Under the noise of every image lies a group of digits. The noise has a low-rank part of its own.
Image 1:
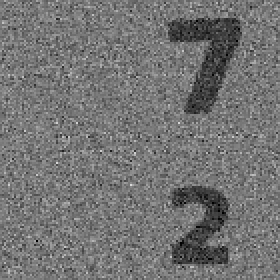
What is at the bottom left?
nothing
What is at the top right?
7
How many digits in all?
2
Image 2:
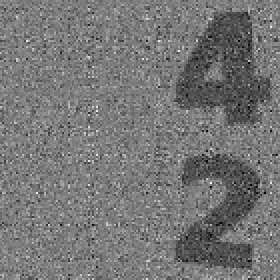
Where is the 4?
top right
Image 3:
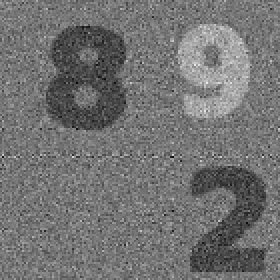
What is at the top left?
8
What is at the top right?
9
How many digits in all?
3
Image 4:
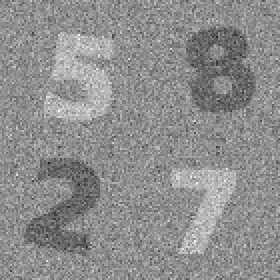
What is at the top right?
8
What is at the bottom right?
7
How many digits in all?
4
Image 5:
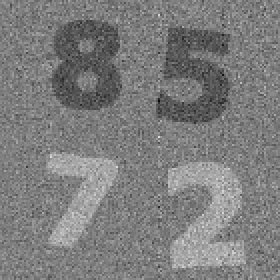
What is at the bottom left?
7
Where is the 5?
top right
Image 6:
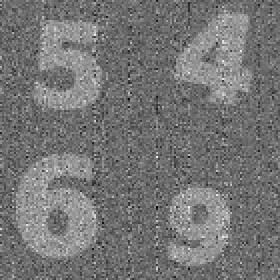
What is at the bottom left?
6
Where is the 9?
bottom right
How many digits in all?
4
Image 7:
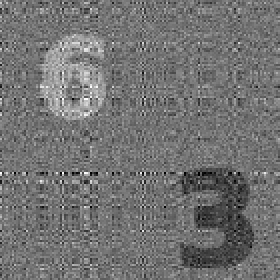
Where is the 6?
top left
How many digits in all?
2
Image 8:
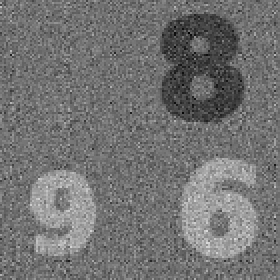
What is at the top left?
nothing
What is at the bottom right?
6
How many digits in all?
3
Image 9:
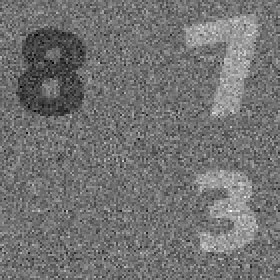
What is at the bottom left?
nothing
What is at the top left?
8
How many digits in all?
3
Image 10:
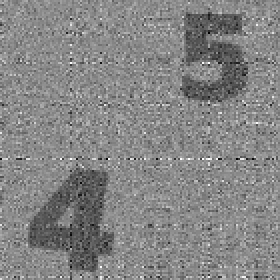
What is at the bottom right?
nothing
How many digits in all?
2
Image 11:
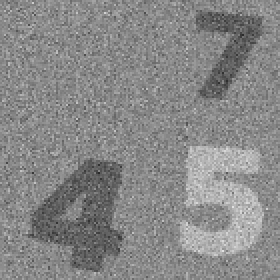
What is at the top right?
7
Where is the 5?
bottom right
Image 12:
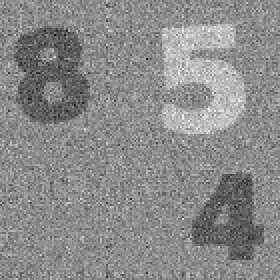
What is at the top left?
8
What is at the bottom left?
nothing
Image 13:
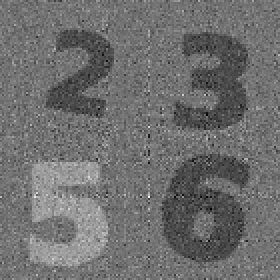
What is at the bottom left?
5
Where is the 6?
bottom right
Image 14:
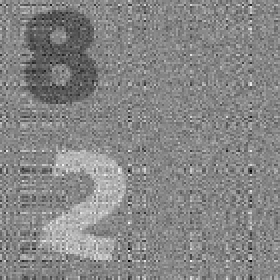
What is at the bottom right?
nothing
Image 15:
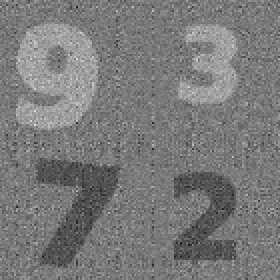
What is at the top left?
9
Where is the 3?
top right
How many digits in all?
4
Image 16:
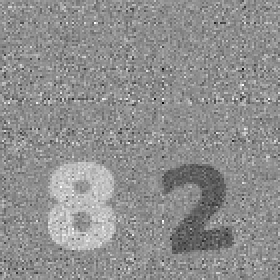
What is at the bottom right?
2
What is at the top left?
nothing
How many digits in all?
2
